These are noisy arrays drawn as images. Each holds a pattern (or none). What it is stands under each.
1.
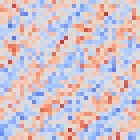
diagonal stripes
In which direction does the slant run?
bottom left to top right
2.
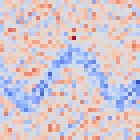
a wavy band
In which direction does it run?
left to right
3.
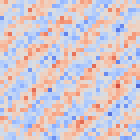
diagonal stripes
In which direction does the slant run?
bottom left to top right
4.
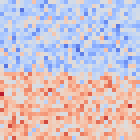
a sharp edge
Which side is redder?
bottom
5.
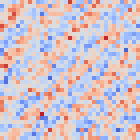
diagonal stripes
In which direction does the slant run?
bottom left to top right
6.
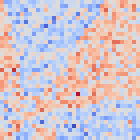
spokes from one point
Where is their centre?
bottom left
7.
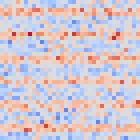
horizontal stripes
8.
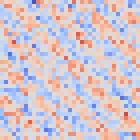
diagonal stripes
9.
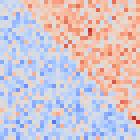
a sharp edge
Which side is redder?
top right
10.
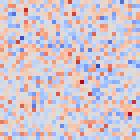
only noise
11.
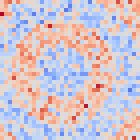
rings round one point
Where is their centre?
centre
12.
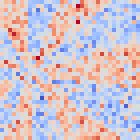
spokes from one point
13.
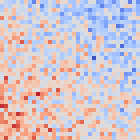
a smooth slope
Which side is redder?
bottom left
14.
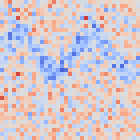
a wavy band
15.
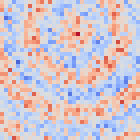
rings round one point
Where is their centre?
top middle
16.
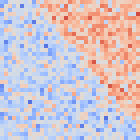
a sharp edge
